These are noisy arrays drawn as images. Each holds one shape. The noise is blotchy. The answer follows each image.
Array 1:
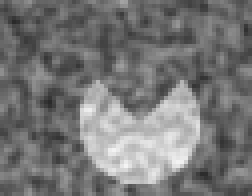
disc with a wedge cut out
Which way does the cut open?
up
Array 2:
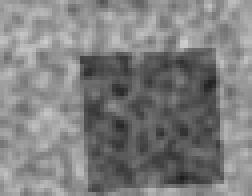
square
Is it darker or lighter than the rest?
darker
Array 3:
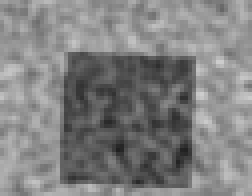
square
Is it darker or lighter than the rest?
darker
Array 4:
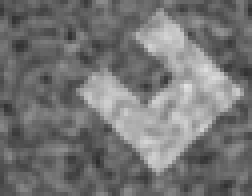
square with a notch
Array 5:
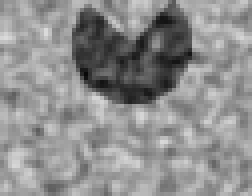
disc with a wedge cut out
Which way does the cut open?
up
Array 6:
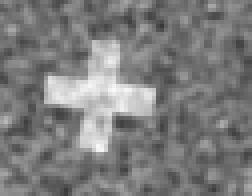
cross
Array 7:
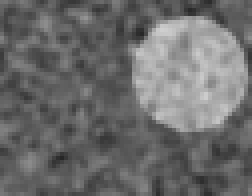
disc
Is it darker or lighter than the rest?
lighter
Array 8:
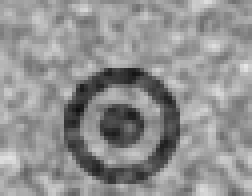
bullseye
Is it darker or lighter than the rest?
darker
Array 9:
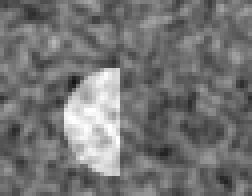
half disc
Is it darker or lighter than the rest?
lighter
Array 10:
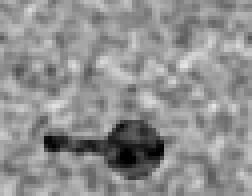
lollipop
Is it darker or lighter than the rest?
darker
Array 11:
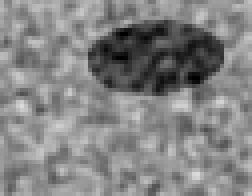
ellipse
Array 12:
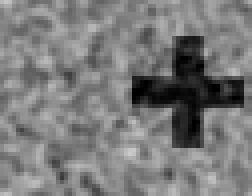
cross
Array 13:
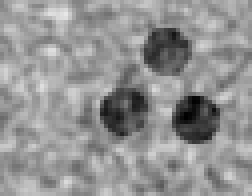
three dots
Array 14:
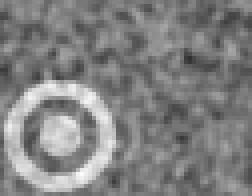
bullseye
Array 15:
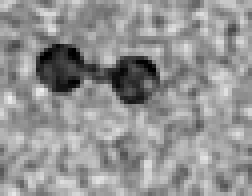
dumbbell
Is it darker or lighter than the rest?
darker
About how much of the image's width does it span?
half
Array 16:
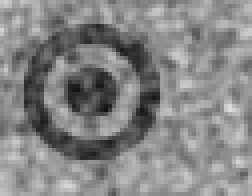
bullseye
